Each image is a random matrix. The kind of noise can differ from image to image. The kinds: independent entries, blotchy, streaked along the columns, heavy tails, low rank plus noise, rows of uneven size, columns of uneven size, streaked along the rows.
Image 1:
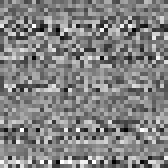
rows of uneven size
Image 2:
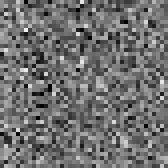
low rank plus noise
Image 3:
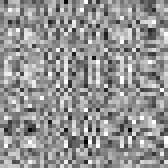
low rank plus noise
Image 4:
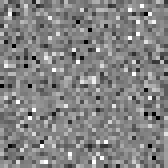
heavy tails
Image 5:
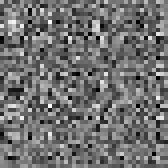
low rank plus noise
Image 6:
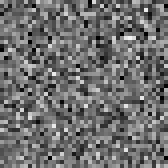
independent entries
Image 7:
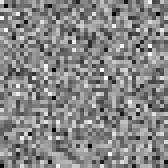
independent entries
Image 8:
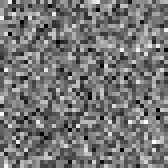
independent entries
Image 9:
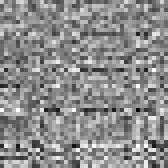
low rank plus noise
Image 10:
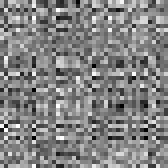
low rank plus noise
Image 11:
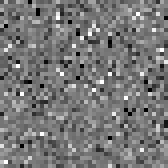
heavy tails
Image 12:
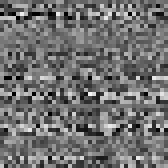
rows of uneven size
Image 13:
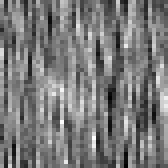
streaked along the columns
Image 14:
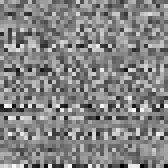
rows of uneven size
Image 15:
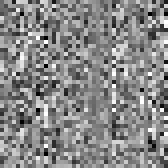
columns of uneven size
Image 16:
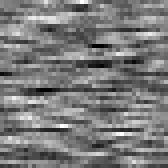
streaked along the rows
